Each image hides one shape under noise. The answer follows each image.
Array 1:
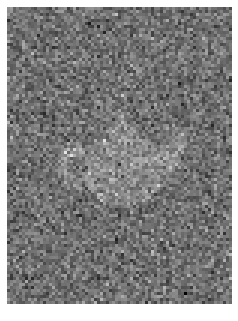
teapot
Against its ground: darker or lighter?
lighter
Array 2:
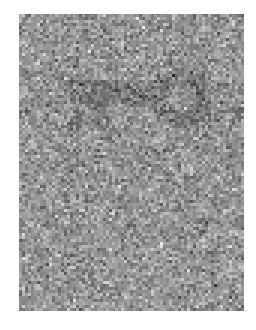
key
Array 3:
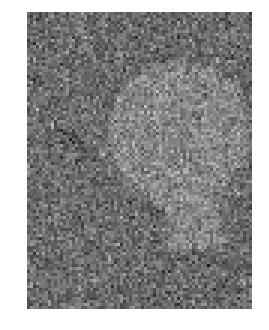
light bulb
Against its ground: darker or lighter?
lighter
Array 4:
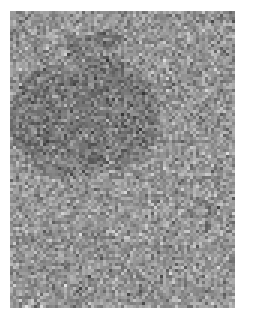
apple
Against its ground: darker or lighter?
darker
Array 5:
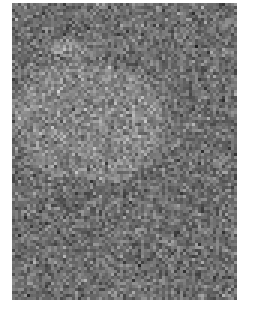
apple
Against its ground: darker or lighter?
lighter
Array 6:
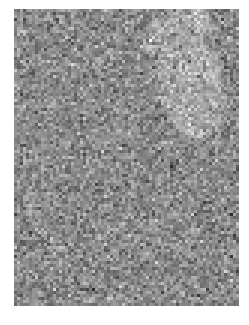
footprint
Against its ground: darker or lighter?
lighter
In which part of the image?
top right
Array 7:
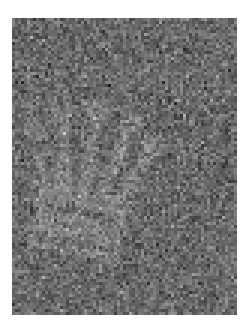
chess queen
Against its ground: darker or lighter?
lighter
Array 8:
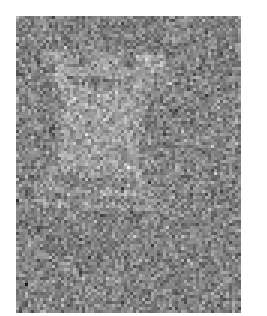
chess rook
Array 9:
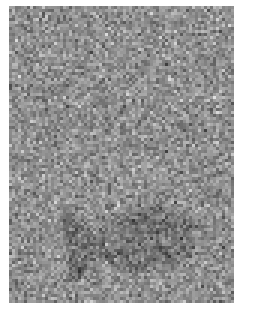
fish
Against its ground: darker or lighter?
darker
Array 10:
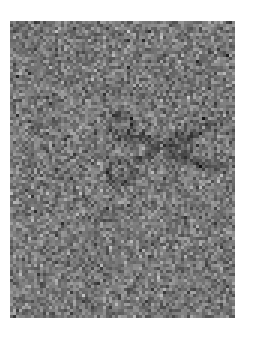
pair of scissors
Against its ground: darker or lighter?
darker
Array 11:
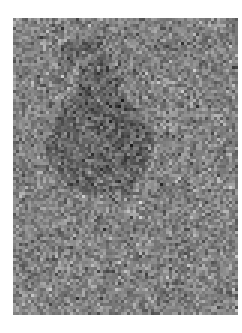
pear
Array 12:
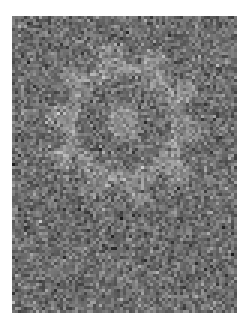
gear
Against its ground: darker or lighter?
lighter
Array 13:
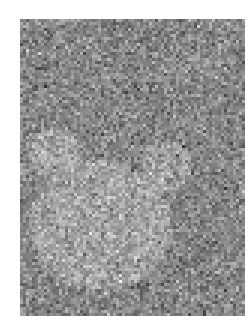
bear's head
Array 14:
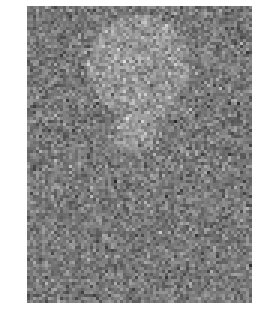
light bulb
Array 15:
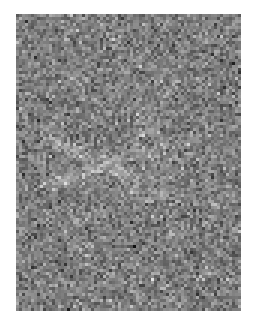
pair of scissors
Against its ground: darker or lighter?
lighter
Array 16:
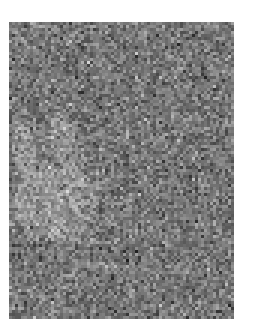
rabbit's head
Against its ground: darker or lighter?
lighter
